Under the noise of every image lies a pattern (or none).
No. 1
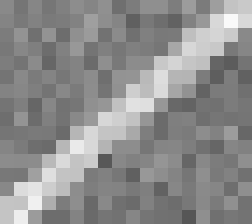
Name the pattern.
a diagonal band
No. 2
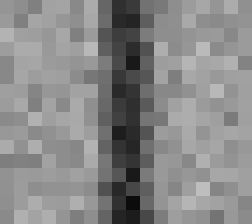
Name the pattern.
one band of columns
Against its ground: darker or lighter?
darker
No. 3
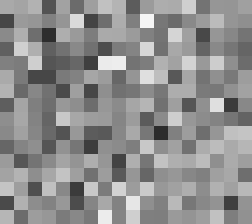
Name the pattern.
only noise
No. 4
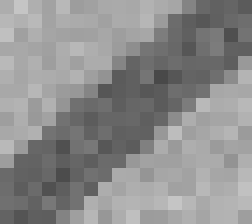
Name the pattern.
a diagonal band
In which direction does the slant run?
bottom left to top right
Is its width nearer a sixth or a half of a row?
a half
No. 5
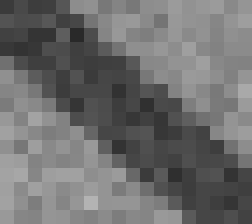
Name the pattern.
a diagonal band
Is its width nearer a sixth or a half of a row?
a half
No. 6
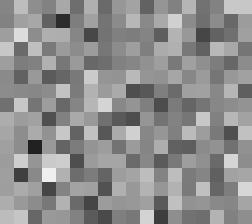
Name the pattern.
only noise
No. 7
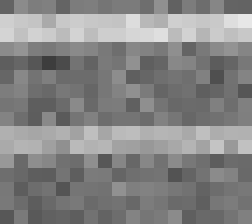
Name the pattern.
bands of rows
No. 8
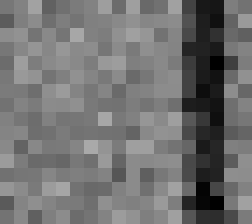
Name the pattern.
one band of columns
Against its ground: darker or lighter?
darker
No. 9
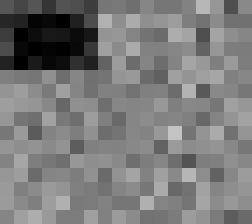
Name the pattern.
one block
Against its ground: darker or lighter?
darker
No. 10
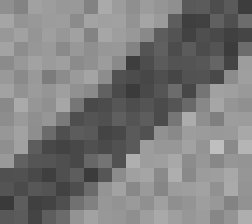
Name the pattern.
a diagonal band
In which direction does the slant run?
bottom left to top right
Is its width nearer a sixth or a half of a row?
a half
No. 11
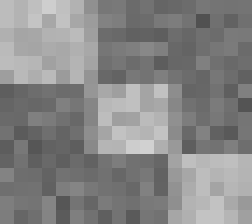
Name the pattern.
blocks along the diagonal
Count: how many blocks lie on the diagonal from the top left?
3
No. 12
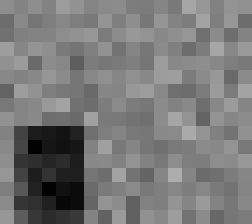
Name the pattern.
one block
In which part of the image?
bottom left
